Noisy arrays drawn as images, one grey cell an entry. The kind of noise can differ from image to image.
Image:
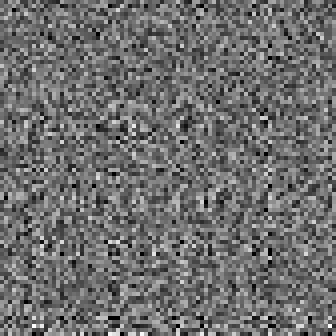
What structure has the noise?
low rank plus noise
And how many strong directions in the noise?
one
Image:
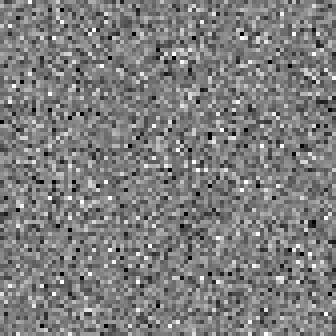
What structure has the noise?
heavy tails
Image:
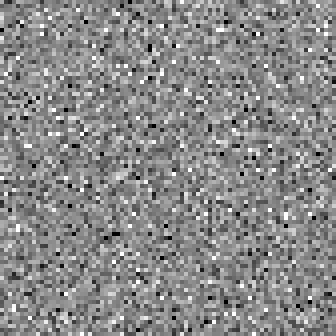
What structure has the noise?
heavy tails
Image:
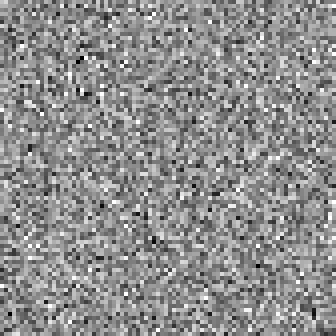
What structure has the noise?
independent entries
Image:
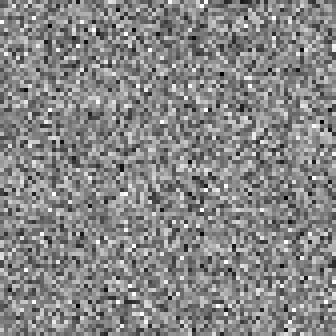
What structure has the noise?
independent entries
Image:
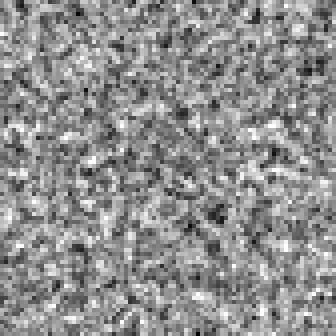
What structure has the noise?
blotchy
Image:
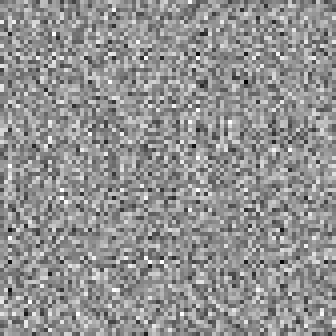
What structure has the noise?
low rank plus noise
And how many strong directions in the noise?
two
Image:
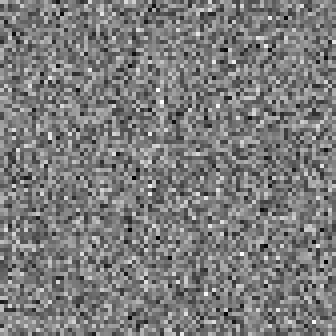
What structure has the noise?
independent entries
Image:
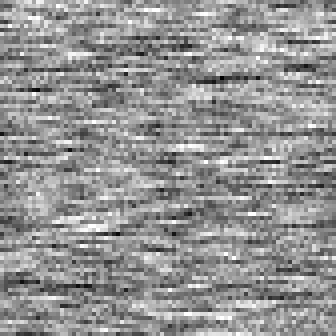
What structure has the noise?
streaked along the rows
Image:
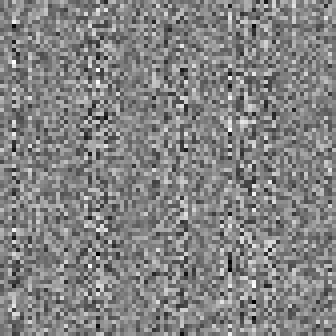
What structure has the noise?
columns of uneven size
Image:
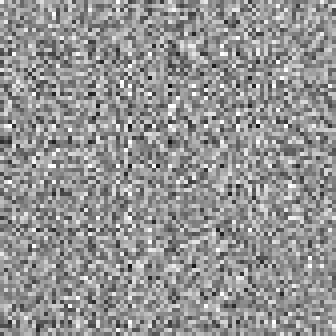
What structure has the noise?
low rank plus noise
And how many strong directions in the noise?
one
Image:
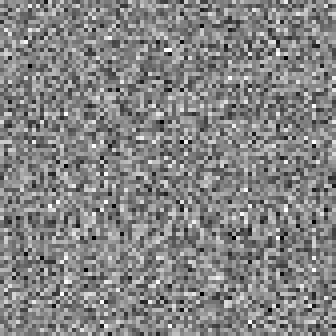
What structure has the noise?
low rank plus noise
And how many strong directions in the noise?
two
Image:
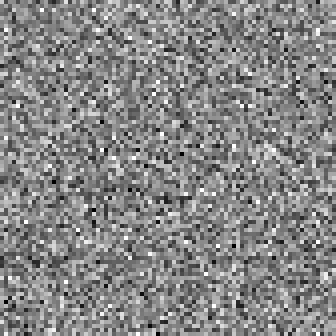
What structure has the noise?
independent entries
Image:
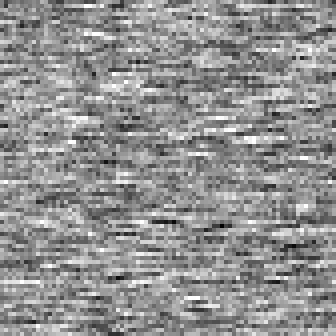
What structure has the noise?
streaked along the rows
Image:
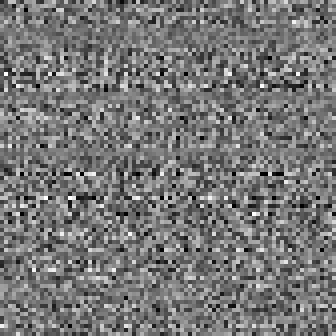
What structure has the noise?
rows of uneven size
